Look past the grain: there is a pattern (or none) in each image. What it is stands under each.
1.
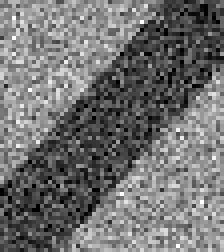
a diagonal band
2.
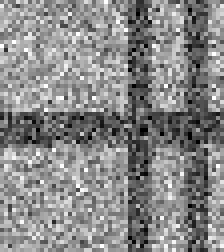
bands of rows crossing bands of columns
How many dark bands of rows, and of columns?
1 and 2
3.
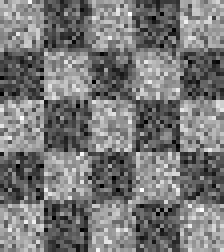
a checkerboard
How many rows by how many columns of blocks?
5 by 5
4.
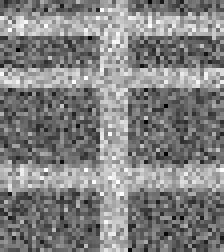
bands of rows crossing bands of columns
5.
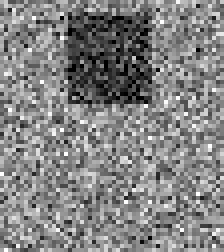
one block
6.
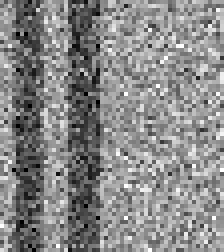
bands of columns
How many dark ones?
2
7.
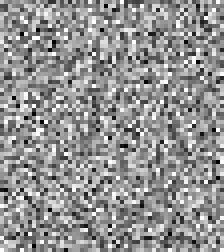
only noise
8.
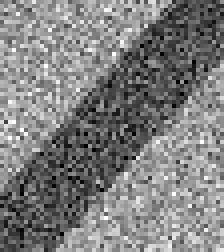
a diagonal band
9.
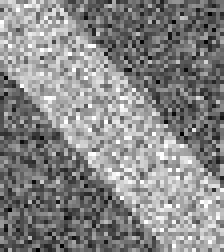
a diagonal band
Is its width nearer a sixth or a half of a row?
a half
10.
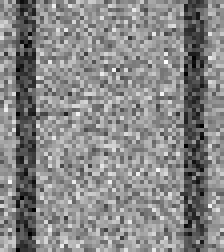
bands of columns
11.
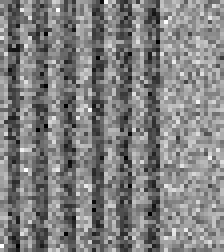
bands of columns
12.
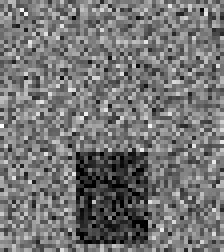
one block
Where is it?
bottom middle
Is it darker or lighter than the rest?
darker
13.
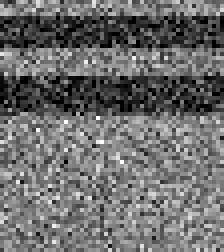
bands of rows
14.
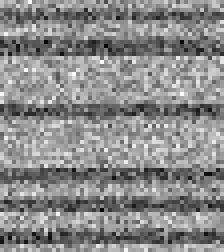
bands of rows
